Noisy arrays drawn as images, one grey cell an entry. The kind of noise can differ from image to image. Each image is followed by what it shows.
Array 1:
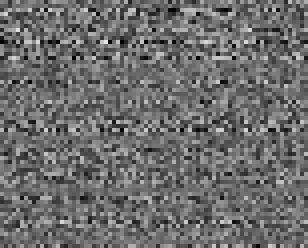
rows of uneven size
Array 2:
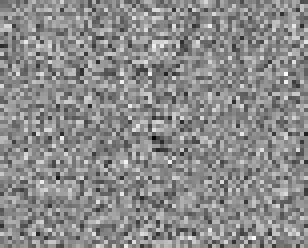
low rank plus noise
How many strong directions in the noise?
three or four
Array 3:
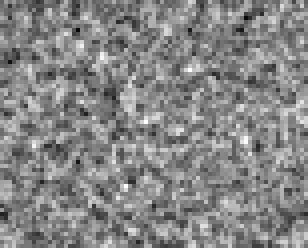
blotchy
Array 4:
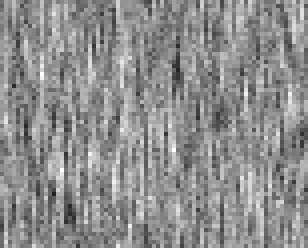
streaked along the columns
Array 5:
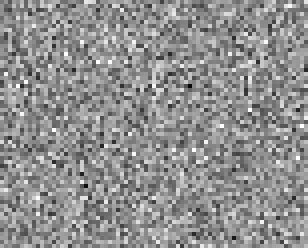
independent entries
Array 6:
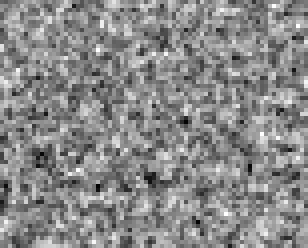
blotchy
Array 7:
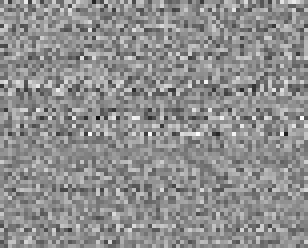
rows of uneven size
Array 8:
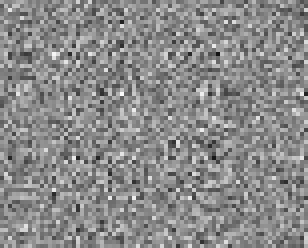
low rank plus noise
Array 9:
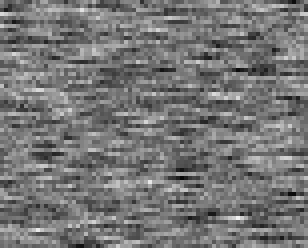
streaked along the rows
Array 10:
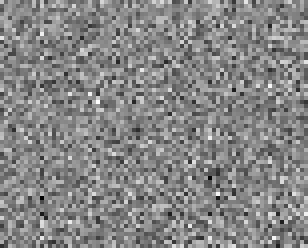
low rank plus noise
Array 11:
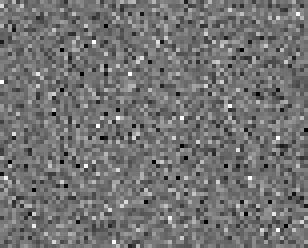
heavy tails
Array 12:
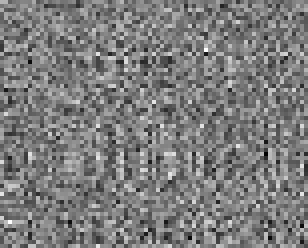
low rank plus noise
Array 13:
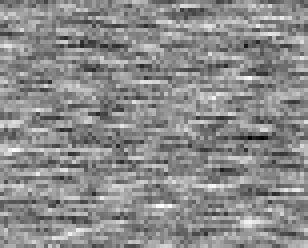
streaked along the rows
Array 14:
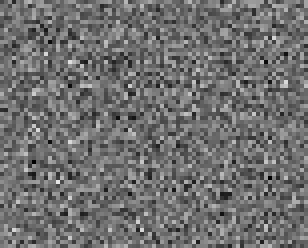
low rank plus noise
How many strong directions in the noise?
one
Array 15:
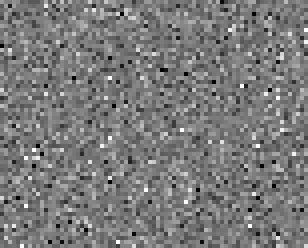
heavy tails
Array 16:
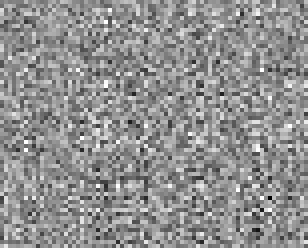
low rank plus noise
